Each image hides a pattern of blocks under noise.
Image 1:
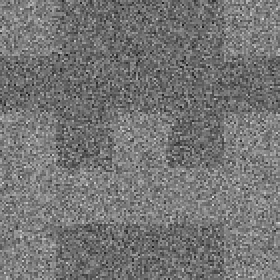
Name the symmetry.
left and right mirror each other
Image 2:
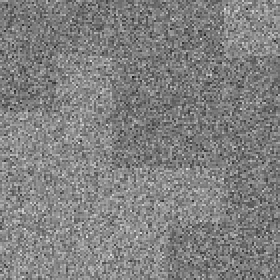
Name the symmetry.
mirrored about the diagonal from the bottom left
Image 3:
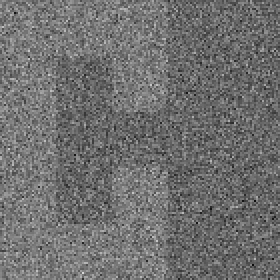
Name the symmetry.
top and bottom mirror each other
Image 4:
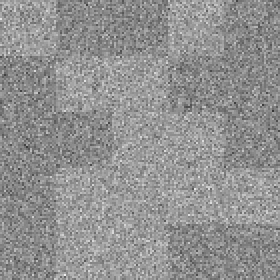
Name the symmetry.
no symmetry
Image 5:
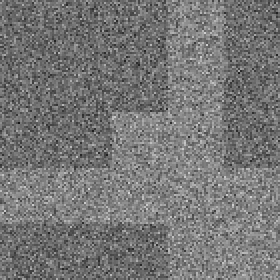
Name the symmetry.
mirrored about the diagonal from the top left
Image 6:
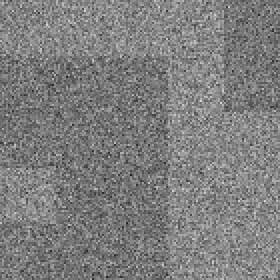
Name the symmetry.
no symmetry
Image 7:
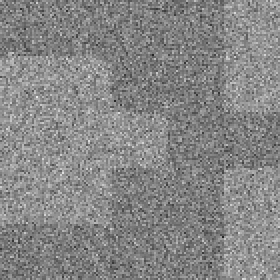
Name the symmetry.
top and bottom mirror each other
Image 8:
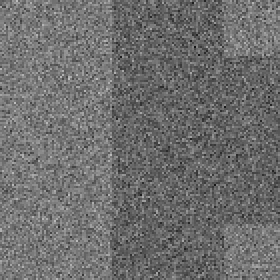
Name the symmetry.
top and bottom mirror each other
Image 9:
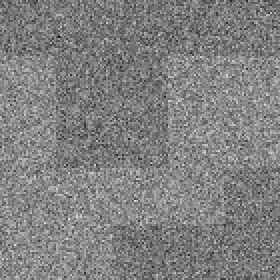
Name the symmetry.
no symmetry
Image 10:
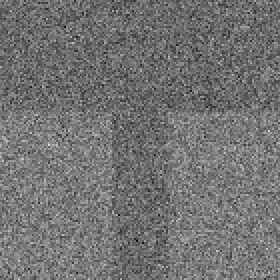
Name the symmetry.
left and right mirror each other
